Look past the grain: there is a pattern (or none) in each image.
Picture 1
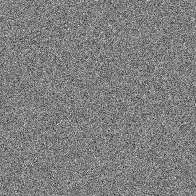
only noise
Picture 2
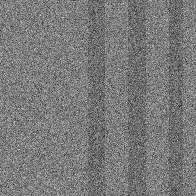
bands of columns
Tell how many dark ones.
3
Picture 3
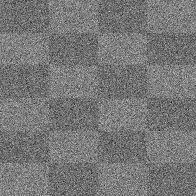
a checkerboard
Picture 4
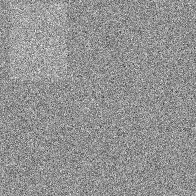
one block
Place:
top left
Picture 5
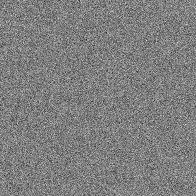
only noise
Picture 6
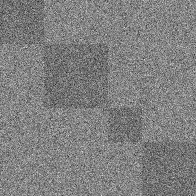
blocks along the diagonal
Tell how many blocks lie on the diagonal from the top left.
4
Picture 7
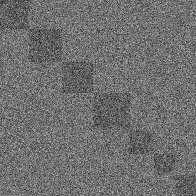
blocks along the diagonal
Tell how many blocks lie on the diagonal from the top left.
7
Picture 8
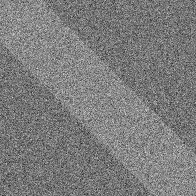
a diagonal band
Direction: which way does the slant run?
top left to bottom right
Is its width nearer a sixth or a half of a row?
a half
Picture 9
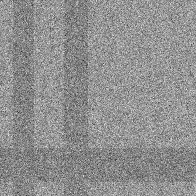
bands of rows crossing bands of columns
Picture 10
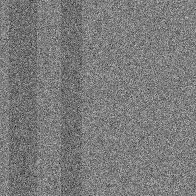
bands of columns
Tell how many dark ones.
2
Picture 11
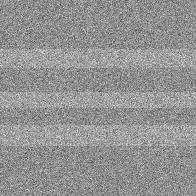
bands of rows
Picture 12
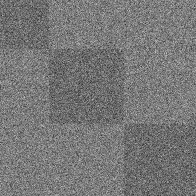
blocks along the diagonal
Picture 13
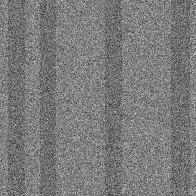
bands of columns
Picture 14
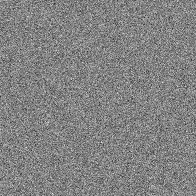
only noise
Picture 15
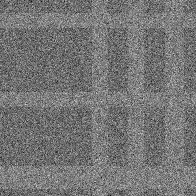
bands of rows crossing bands of columns
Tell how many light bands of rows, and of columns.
3 and 3
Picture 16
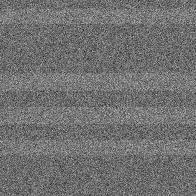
bands of rows
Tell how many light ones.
4
